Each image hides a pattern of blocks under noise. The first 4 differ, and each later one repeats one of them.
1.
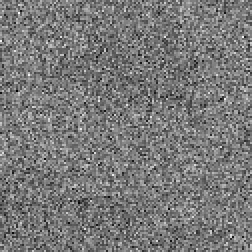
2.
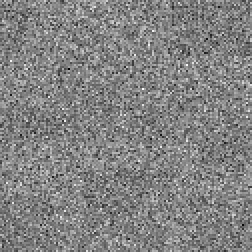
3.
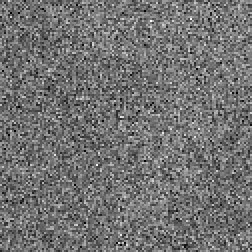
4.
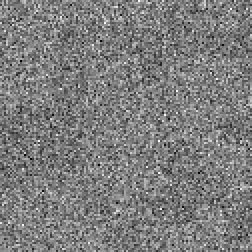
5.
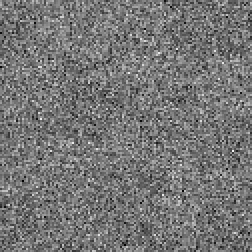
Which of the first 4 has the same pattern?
2
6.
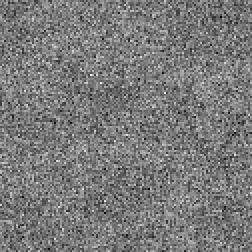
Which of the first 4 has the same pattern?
2
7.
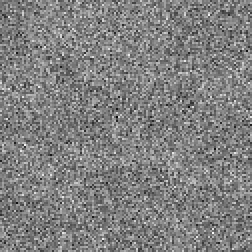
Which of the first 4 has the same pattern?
2
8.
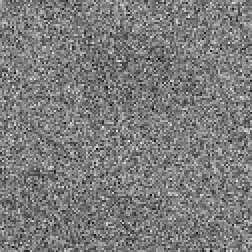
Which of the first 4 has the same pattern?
1
